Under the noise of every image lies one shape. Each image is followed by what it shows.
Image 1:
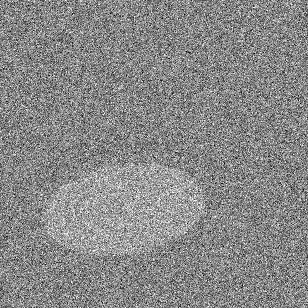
ellipse
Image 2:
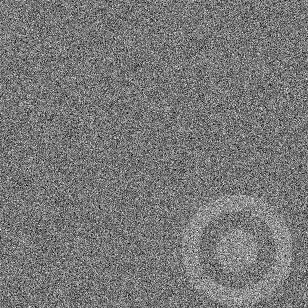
bullseye
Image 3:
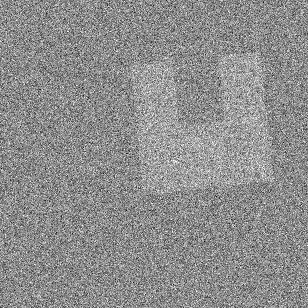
square with a notch
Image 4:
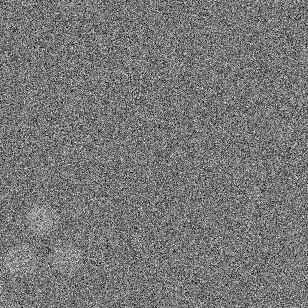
three dots
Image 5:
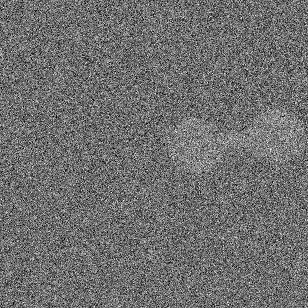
dumbbell
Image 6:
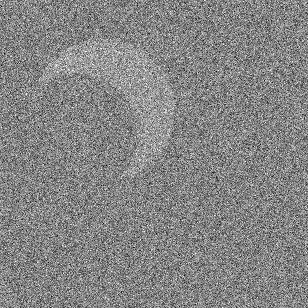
crescent
